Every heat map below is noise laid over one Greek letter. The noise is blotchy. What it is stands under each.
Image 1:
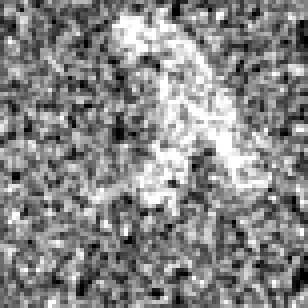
lambda
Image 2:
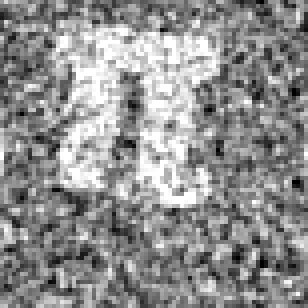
pi
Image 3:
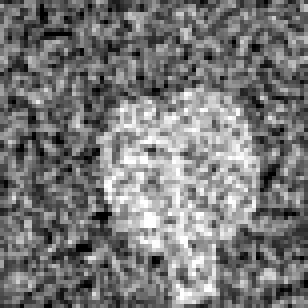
phi
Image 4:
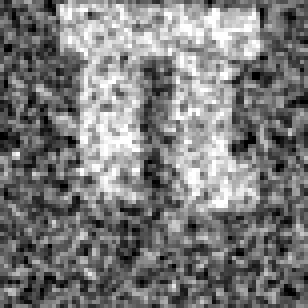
pi
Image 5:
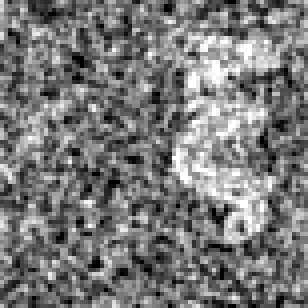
xi
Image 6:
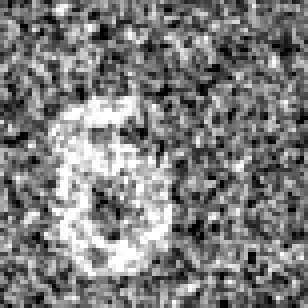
delta
